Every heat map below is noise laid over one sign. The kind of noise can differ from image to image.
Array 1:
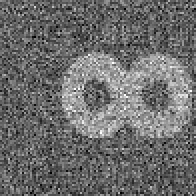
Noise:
low rank plus noise
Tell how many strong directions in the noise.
three or four
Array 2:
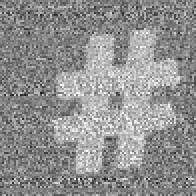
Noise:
rows of uneven size
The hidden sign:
hash sign
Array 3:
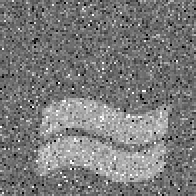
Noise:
heavy tails
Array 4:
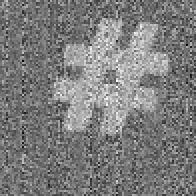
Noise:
columns of uneven size
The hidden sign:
hash sign
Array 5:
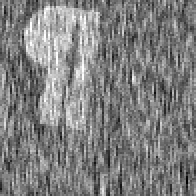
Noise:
streaked along the columns
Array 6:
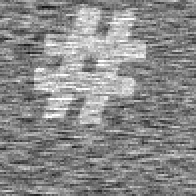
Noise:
streaked along the rows
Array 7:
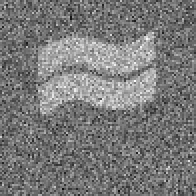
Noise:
independent entries
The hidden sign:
approximately sign
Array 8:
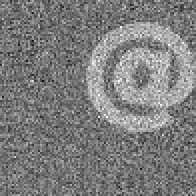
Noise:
low rank plus noise
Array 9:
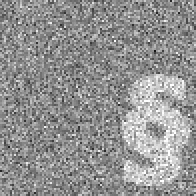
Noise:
independent entries
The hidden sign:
section sign
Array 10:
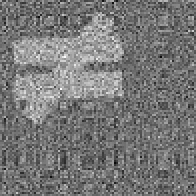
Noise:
low rank plus noise
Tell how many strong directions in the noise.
one
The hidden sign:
not-equal sign
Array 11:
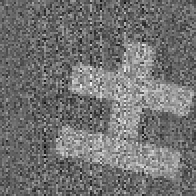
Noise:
columns of uneven size
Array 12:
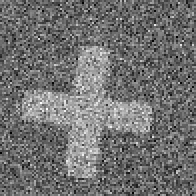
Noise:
independent entries
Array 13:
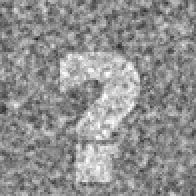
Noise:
blotchy
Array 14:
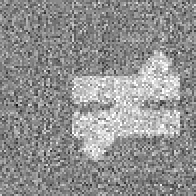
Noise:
low rank plus noise
